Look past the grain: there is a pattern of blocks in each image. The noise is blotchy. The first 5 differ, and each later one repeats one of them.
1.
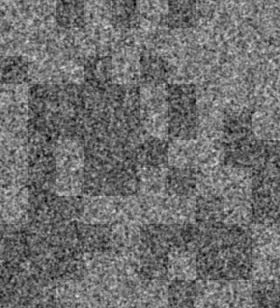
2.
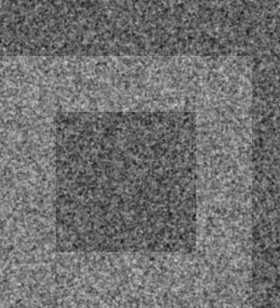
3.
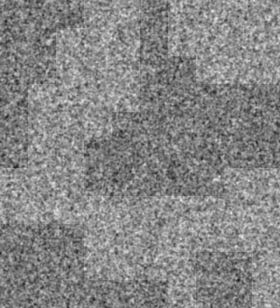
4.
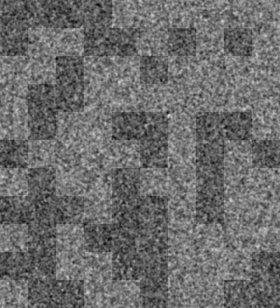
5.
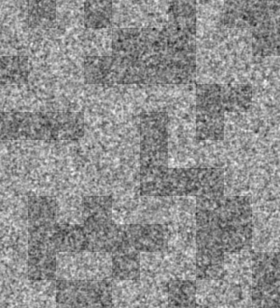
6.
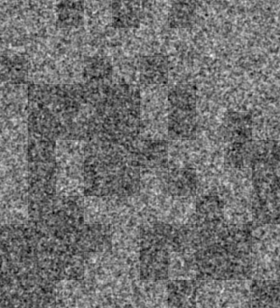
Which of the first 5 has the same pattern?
1
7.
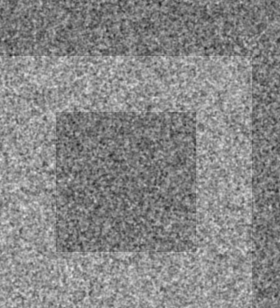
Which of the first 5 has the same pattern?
2
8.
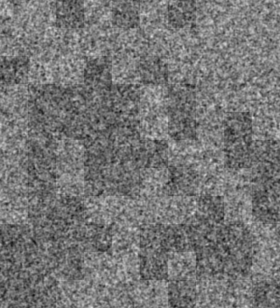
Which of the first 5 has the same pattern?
1
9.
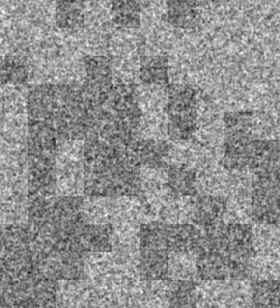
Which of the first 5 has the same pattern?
1
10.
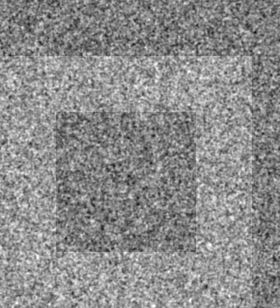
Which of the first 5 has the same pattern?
2
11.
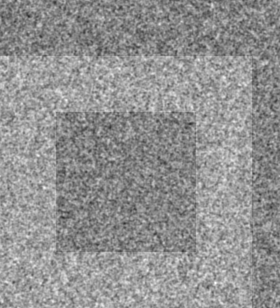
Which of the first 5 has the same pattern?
2
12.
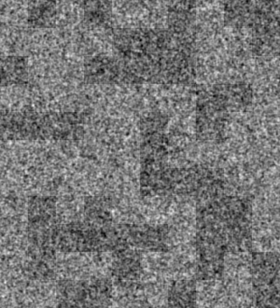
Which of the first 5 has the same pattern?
5
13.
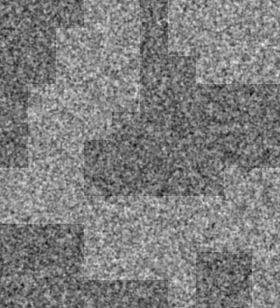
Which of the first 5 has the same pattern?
3
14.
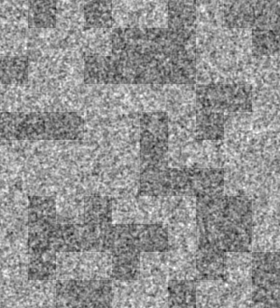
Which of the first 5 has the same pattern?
5
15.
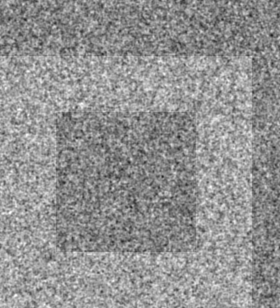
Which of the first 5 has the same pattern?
2
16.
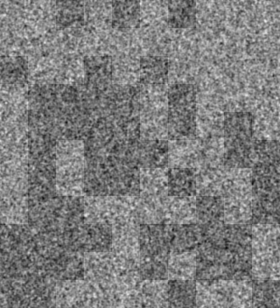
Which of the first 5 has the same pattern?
1
